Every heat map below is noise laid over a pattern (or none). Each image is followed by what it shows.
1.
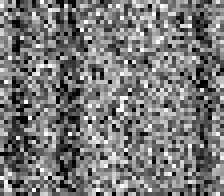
bands of columns
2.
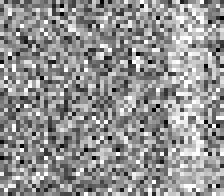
one band of columns
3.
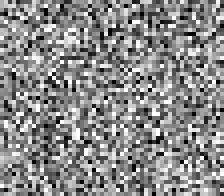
only noise
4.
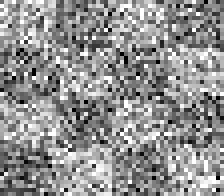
a checkerboard
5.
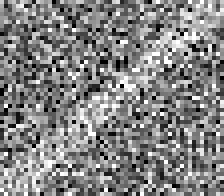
a diagonal band
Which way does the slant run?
bottom left to top right
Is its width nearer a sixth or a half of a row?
a sixth
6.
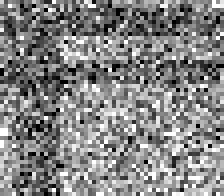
bands of rows crossing bands of columns
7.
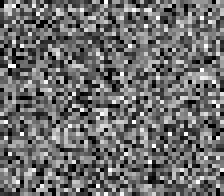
only noise
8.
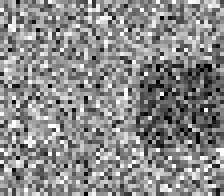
one block
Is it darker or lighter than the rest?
darker
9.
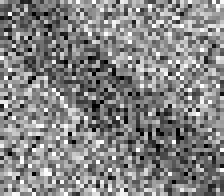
a diagonal band
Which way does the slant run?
top left to bottom right
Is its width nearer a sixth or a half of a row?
a half
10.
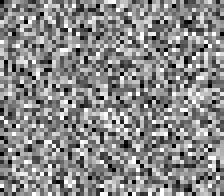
only noise
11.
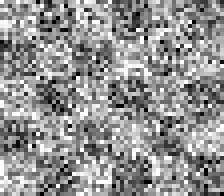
a checkerboard
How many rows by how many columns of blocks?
5 by 6
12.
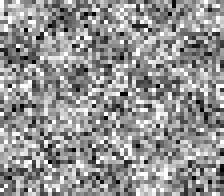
a checkerboard
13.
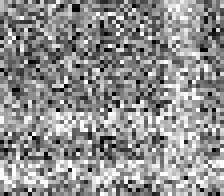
bands of rows crossing bands of columns
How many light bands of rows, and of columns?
2 and 1
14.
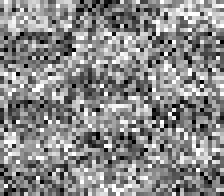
a checkerboard
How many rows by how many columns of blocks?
6 by 3
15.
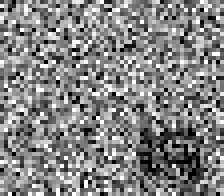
one block
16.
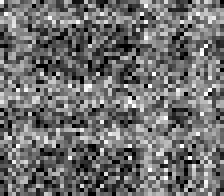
bands of rows crossing bands of columns
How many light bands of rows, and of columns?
3 and 3
